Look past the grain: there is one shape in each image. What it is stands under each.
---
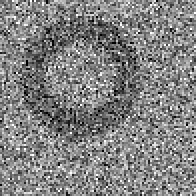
ring
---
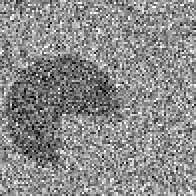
disc with a wedge cut out
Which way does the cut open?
down and right
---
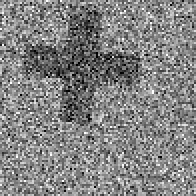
cross
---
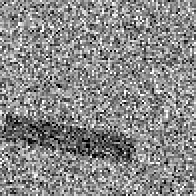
bar
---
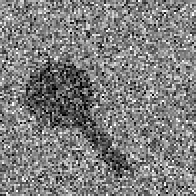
lollipop
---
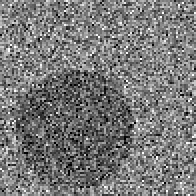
disc
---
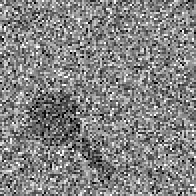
lollipop
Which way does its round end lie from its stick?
up and left
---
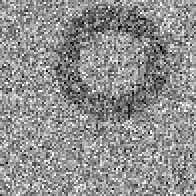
ring
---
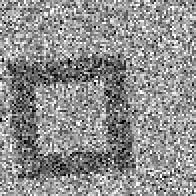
square frame
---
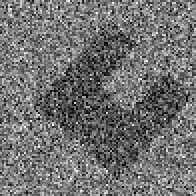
square with a notch
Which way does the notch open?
up and right
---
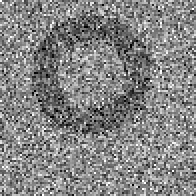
ring
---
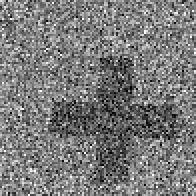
cross
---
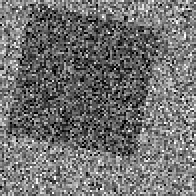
square
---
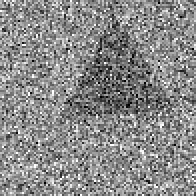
triangle
